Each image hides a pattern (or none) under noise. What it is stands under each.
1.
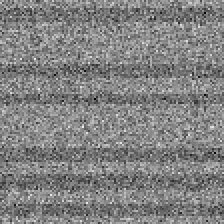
bands of rows
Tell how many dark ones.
6
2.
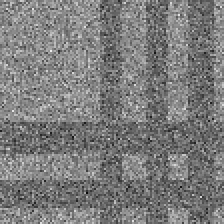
bands of rows crossing bands of columns
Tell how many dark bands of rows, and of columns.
2 and 3
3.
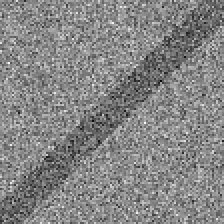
a diagonal band
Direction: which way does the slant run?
bottom left to top right
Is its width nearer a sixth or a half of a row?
a sixth
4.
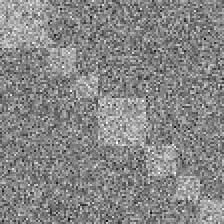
blocks along the diagonal
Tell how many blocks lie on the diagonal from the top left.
7
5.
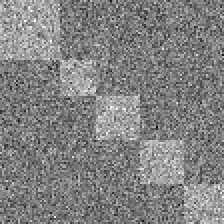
blocks along the diagonal
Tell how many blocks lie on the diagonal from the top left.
5
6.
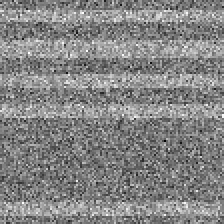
bands of rows
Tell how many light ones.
5
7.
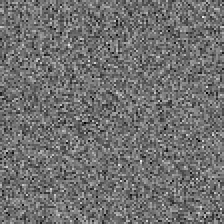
only noise
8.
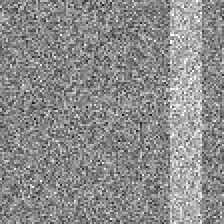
one band of columns
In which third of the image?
right
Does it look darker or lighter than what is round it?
lighter
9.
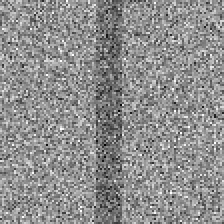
one band of columns
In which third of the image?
middle
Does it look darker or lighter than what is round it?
darker
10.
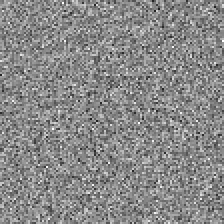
only noise
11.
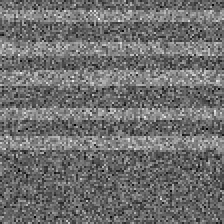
bands of rows
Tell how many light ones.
5
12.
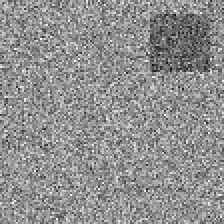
one block
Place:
top right
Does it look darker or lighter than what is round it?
darker
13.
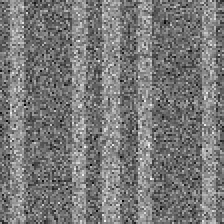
bands of columns
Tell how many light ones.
5
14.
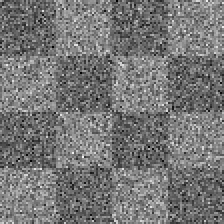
a checkerboard
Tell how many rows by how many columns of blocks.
4 by 4
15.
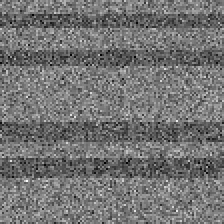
bands of rows
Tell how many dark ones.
4
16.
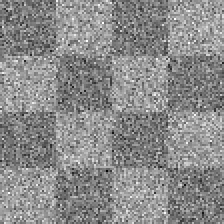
a checkerboard
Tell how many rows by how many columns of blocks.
4 by 4
